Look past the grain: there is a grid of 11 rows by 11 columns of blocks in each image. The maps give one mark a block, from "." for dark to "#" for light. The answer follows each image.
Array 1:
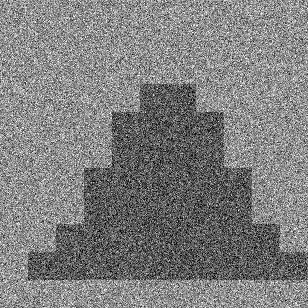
# # # # # # # # # # #
# # # # # # # # # # #
# # # # # # # # # # #
# # # # # . . # # # #
# # # # . . . . # # #
# # # # . . . . # # #
# # # . . . . . . # #
# # # . . . . . . # #
# # . . . . . . . . #
# . . . . . . . . . .
# # # # # # # # # # #
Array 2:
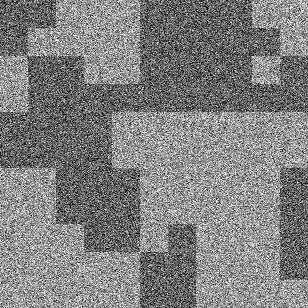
. . # # # . . . . # #
. # # # # . . . . . #
# . . # # . . . . # .
# . . . . . . . . . .
. . . . # # # # # # #
. . . . # # # # # # #
# # . . . # # # # # .
# # . . . # # # # # .
# # # . . # . # # # .
# # # # # . . # # # .
# # # # # . . # # # #
